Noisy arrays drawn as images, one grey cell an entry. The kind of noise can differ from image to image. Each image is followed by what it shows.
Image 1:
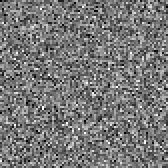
independent entries
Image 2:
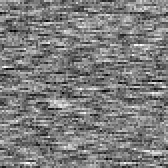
streaked along the rows
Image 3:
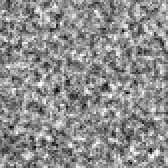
blotchy
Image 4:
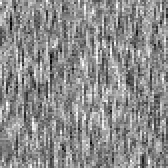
streaked along the columns
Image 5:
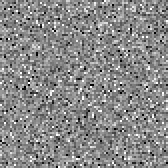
heavy tails
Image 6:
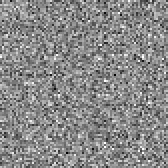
low rank plus noise
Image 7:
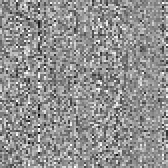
columns of uneven size
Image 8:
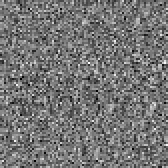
low rank plus noise
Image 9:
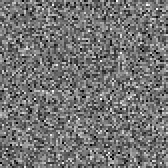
independent entries
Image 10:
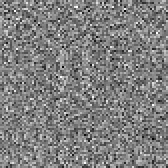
low rank plus noise
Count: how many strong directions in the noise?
five to eight
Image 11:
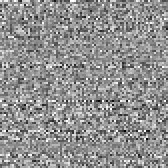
rows of uneven size
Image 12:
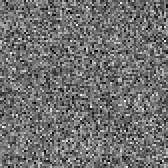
independent entries
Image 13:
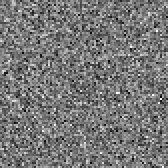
independent entries
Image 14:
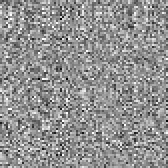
low rank plus noise
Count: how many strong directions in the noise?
two
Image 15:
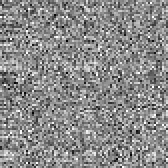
low rank plus noise
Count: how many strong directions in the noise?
one
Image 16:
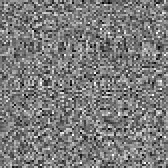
low rank plus noise
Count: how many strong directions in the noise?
one
